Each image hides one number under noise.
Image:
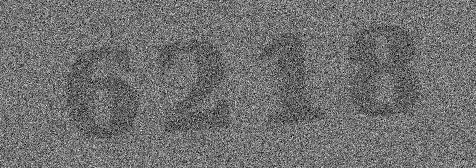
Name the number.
6218
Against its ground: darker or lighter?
darker
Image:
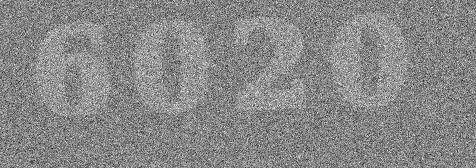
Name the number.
6020
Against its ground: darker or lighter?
lighter
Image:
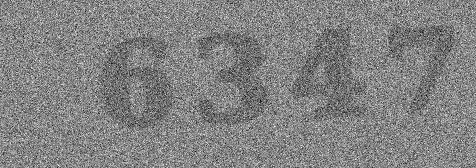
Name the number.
6347
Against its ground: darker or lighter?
darker
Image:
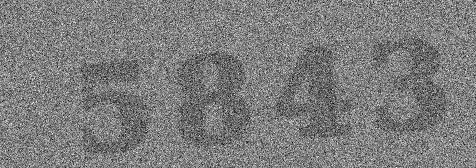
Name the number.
5843
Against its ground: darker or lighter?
darker
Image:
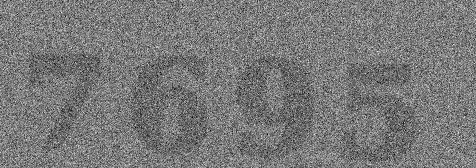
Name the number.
7695
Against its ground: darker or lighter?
darker
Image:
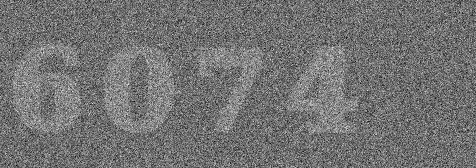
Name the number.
6074
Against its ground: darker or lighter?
lighter
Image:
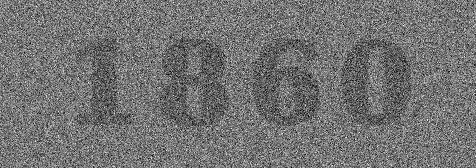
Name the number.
1860
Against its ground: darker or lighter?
darker
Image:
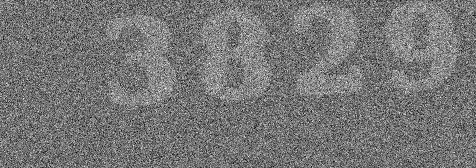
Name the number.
3829
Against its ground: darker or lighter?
lighter
